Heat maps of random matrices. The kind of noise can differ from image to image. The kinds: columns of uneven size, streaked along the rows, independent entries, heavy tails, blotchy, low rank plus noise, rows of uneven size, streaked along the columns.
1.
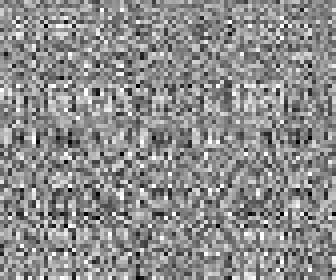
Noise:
low rank plus noise
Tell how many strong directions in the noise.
three or four
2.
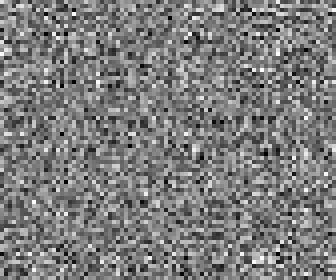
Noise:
low rank plus noise
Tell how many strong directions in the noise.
five to eight
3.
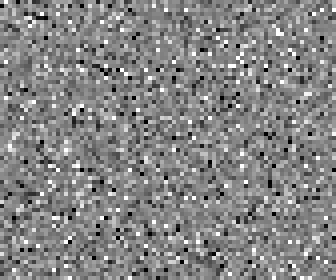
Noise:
heavy tails
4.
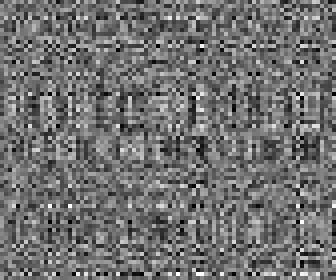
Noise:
low rank plus noise
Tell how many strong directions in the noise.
two
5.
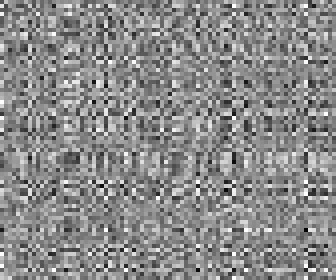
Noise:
low rank plus noise
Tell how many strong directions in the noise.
one
